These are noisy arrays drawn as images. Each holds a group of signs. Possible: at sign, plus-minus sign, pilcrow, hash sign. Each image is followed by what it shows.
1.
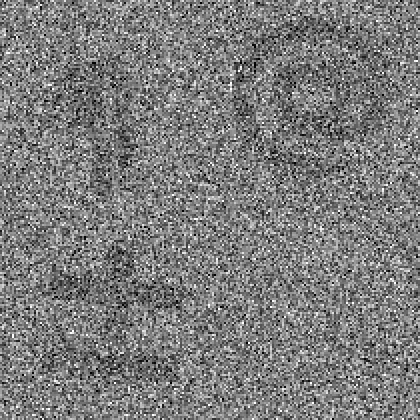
top left: pilcrow; top right: at sign; bottom left: plus-minus sign
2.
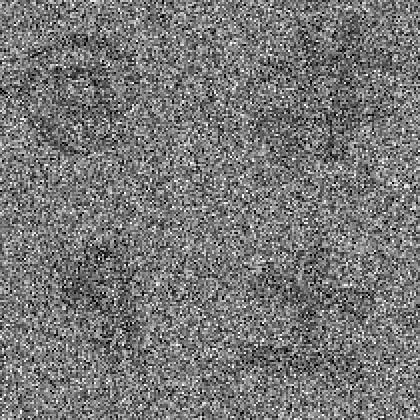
top left: at sign; top right: hash sign; bottom left: pilcrow; bottom right: plus-minus sign
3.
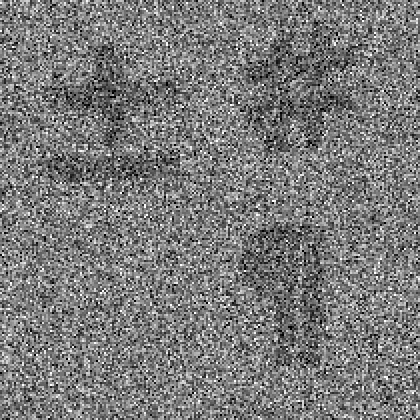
top left: plus-minus sign; top right: hash sign; bottom right: pilcrow
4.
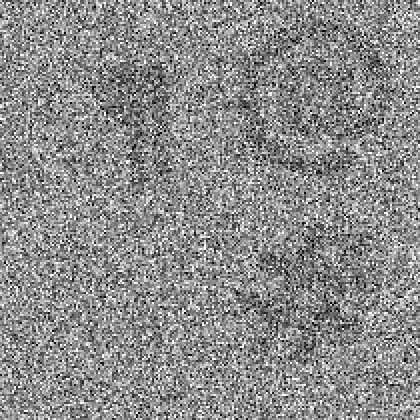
top left: pilcrow; top right: at sign; bottom right: hash sign
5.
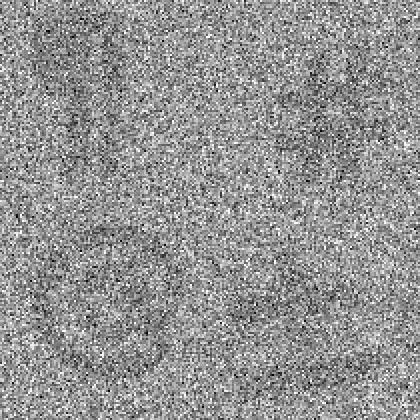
top left: pilcrow; top right: hash sign; bottom left: at sign; bottom right: plus-minus sign
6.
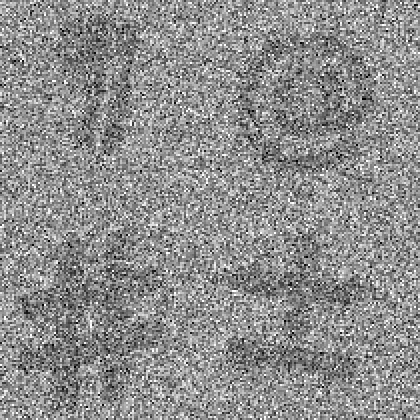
top left: pilcrow; top right: at sign; bottom left: hash sign; bottom right: plus-minus sign
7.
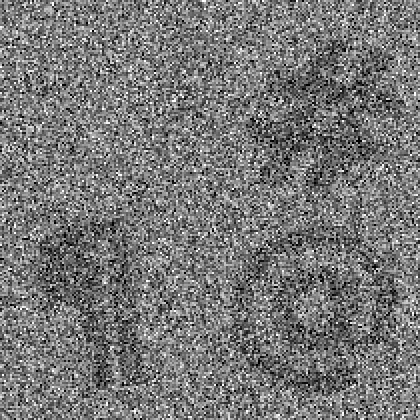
top right: hash sign; bottom left: pilcrow; bottom right: at sign
